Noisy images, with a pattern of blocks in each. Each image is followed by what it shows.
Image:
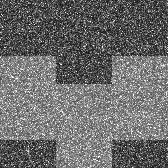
left and right mirror each other
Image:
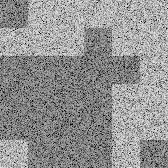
mirrored about the diagonal from the bottom left
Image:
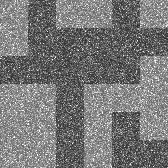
no symmetry
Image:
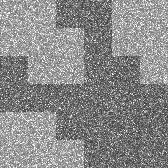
mirrored about the diagonal from the top left
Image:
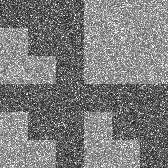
mirrored about the diagonal from the bottom left
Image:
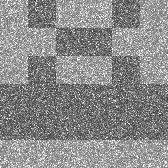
left and right mirror each other
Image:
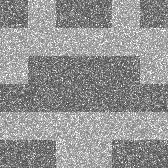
left and right mirror each other
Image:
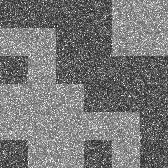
mirrored about the diagonal from the bottom left
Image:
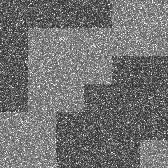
mirrored about the diagonal from the top left
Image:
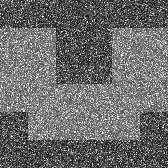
left and right mirror each other
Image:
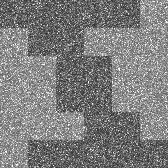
the same after a half turn
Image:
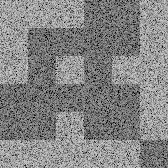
mirrored about the diagonal from the top left
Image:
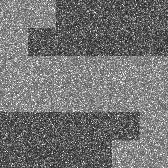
the same after a half turn
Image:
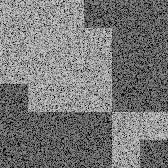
mirrored about the diagonal from the top left
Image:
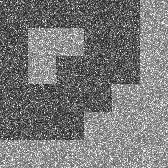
mirrored about the diagonal from the top left
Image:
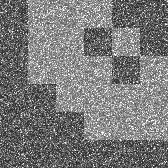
mirrored about the diagonal from the bottom left
